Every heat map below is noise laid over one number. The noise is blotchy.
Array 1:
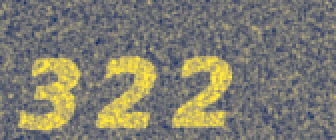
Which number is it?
322
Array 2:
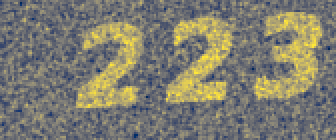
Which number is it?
223
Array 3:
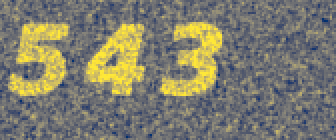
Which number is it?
543
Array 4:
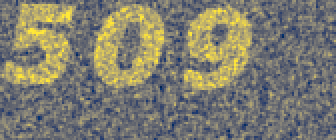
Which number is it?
509
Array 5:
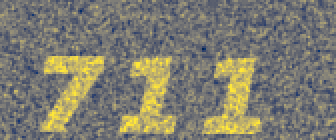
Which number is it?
711
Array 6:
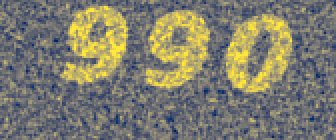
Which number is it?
990
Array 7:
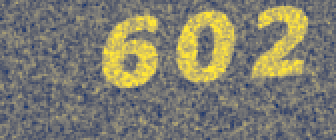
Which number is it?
602
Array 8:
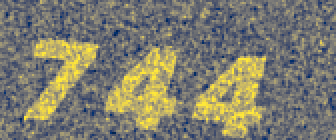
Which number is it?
744
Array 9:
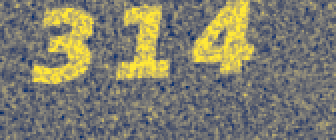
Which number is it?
314
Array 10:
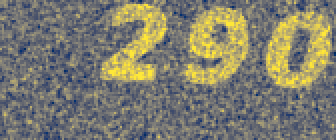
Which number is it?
290
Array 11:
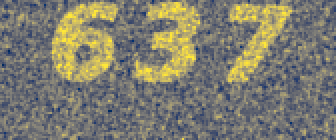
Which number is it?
637
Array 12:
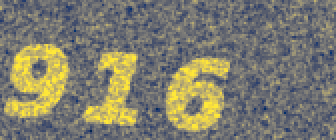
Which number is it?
916
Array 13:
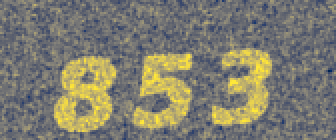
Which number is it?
853
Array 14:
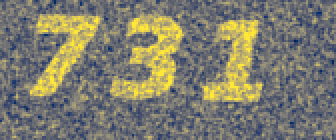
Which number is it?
731
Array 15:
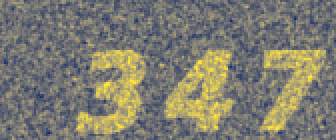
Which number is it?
347
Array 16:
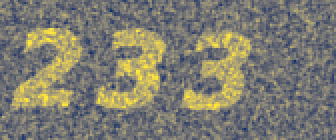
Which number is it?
233
